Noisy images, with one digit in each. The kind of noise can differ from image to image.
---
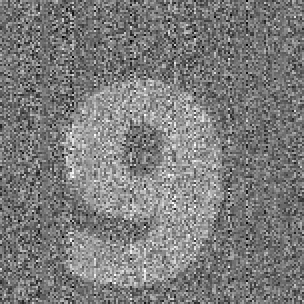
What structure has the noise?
columns of uneven size
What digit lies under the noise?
9
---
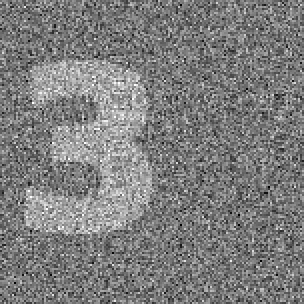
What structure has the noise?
low rank plus noise
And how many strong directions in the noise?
one
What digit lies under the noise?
3
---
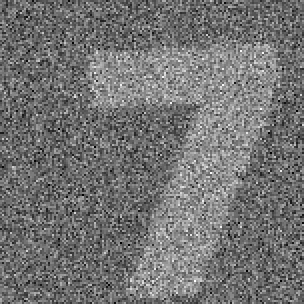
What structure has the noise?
independent entries
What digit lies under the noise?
7
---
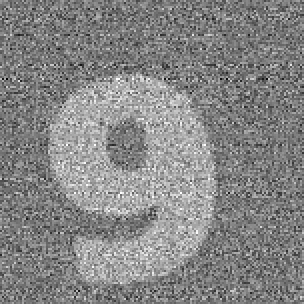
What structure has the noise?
rows of uneven size
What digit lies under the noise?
9
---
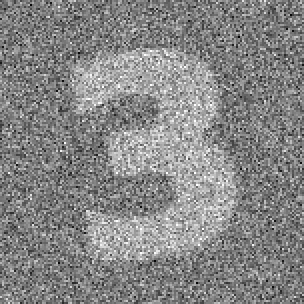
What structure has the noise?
independent entries
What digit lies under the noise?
3
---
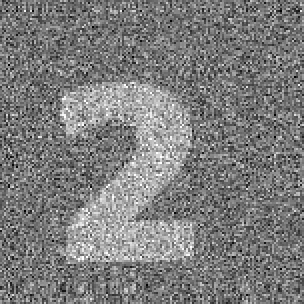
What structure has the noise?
low rank plus noise
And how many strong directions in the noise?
two
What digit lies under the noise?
2
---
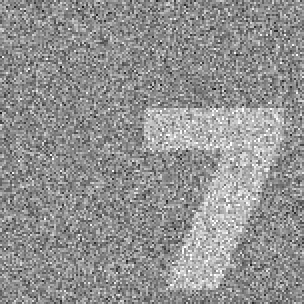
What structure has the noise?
independent entries
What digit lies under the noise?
7
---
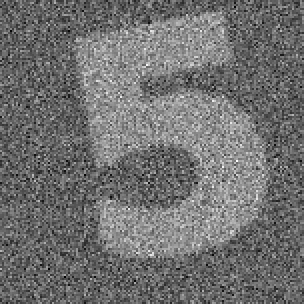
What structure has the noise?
low rank plus noise
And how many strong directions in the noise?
five to eight
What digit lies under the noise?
5
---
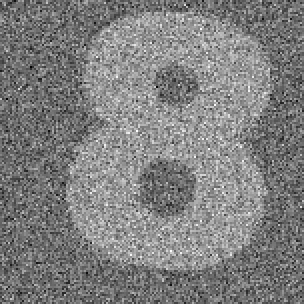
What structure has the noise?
independent entries
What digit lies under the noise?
8
